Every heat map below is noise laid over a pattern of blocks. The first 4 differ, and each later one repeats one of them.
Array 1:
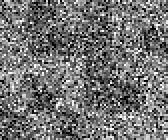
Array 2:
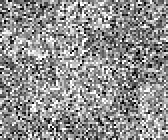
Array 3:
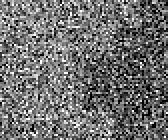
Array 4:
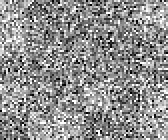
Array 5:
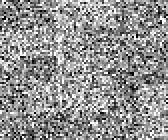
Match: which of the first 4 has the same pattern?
2
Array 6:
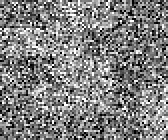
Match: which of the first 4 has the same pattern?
2
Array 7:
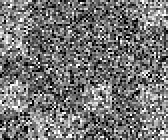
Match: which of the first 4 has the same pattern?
4
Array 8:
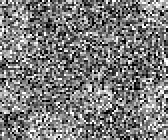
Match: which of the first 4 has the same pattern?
4
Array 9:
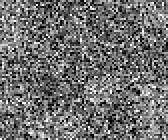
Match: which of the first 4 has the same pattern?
4
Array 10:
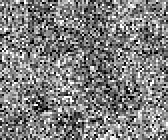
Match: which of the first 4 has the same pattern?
1
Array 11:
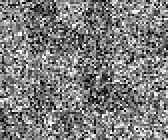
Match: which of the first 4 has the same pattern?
1
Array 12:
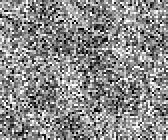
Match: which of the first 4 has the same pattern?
1
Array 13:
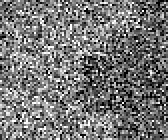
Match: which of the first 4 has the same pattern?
3
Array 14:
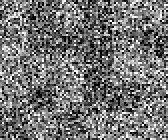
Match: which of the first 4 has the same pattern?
1
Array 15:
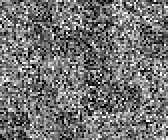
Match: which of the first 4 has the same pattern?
1
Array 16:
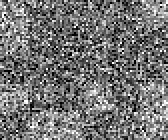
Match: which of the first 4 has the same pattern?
4
